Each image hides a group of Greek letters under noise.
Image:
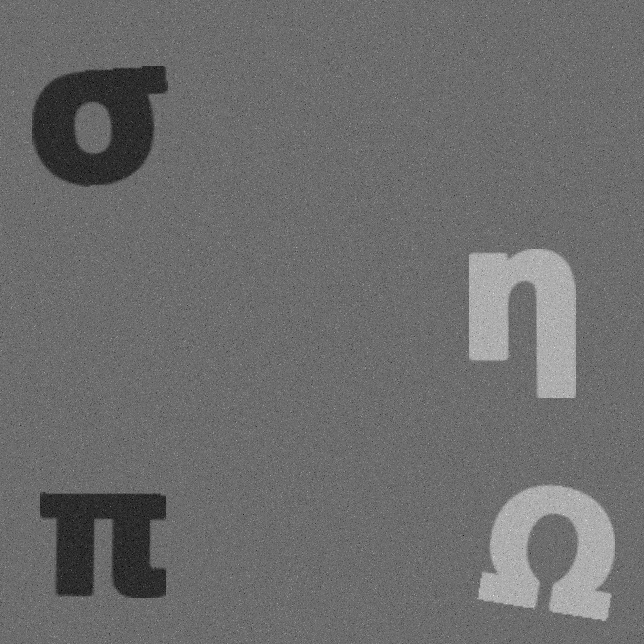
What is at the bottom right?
omega
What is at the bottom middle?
nothing
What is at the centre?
nothing
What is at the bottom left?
pi
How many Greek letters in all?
4
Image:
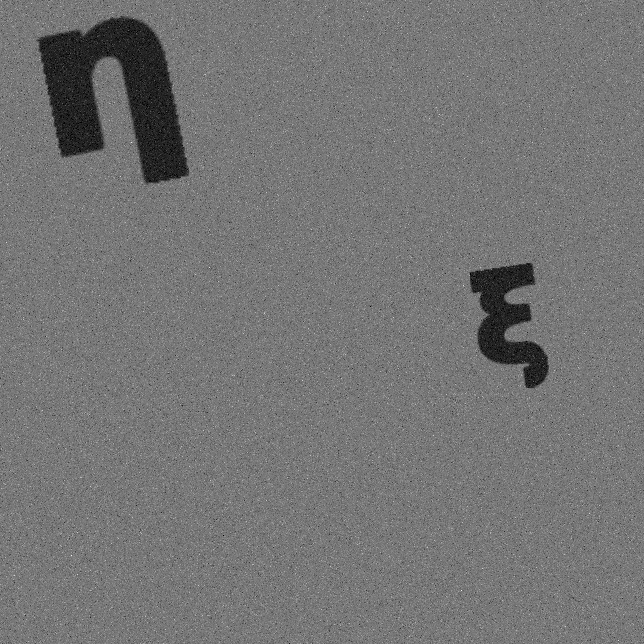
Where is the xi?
middle right
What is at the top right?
nothing
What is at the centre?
nothing
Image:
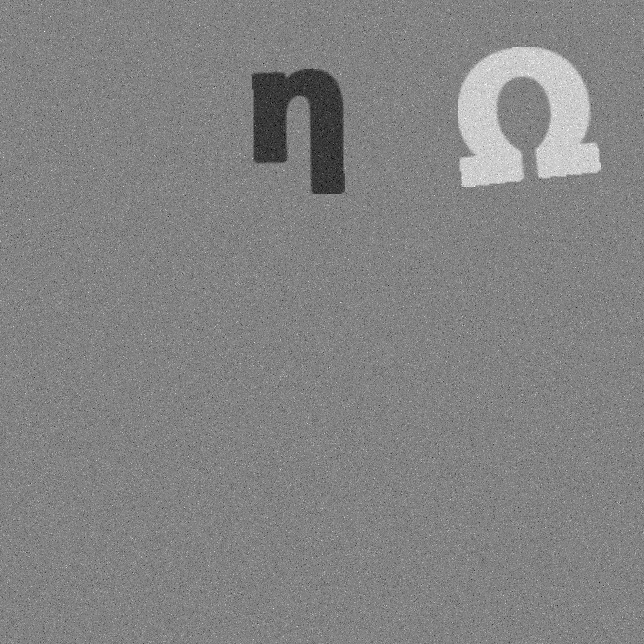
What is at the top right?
omega
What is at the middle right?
nothing
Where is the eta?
top middle
